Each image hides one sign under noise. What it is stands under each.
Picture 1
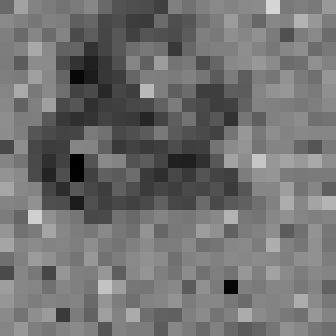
ampersand
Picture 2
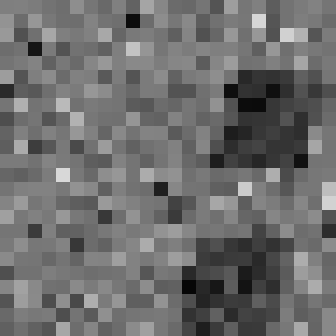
colon
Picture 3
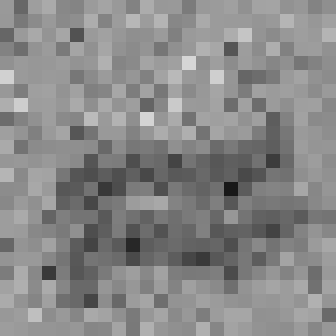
approximately sign
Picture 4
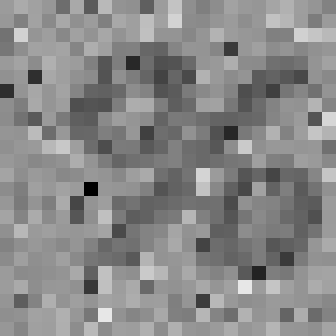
percent sign
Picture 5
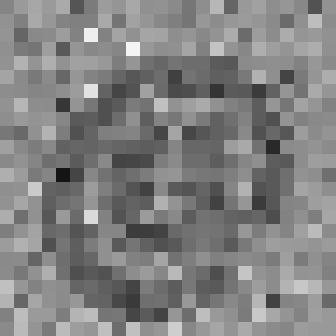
at sign
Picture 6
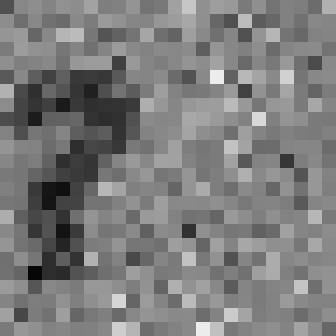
question mark
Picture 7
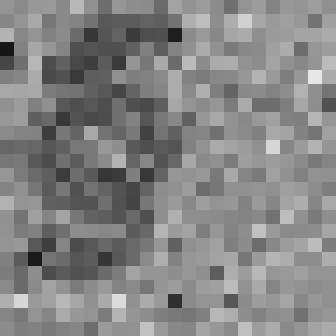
section sign
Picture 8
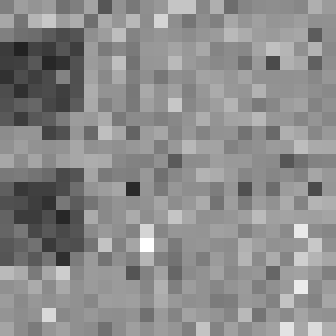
colon
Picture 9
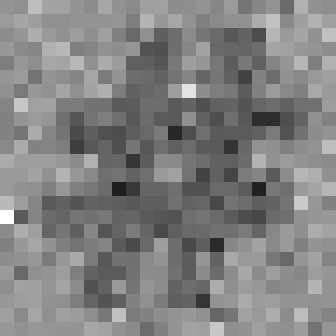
hash sign
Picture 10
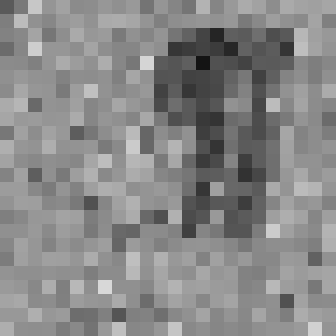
pilcrow
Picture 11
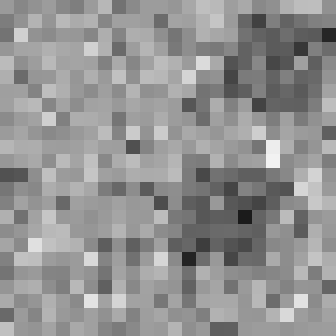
colon
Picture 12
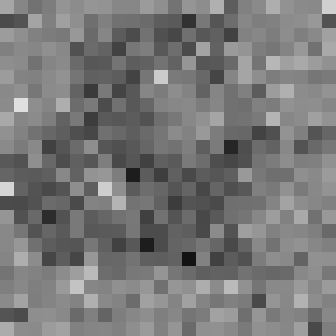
ampersand
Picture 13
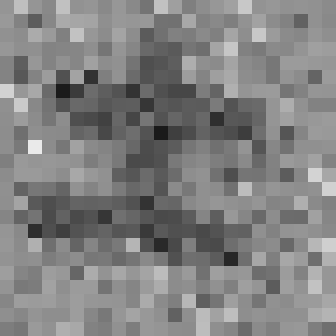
plus-minus sign
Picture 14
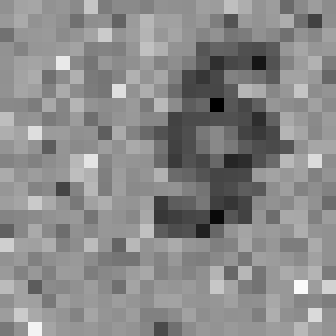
section sign
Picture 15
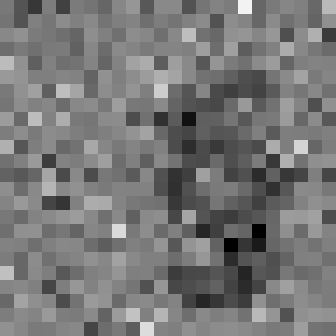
section sign
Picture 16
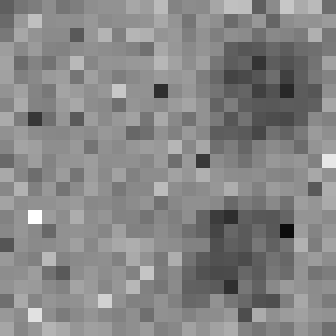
colon
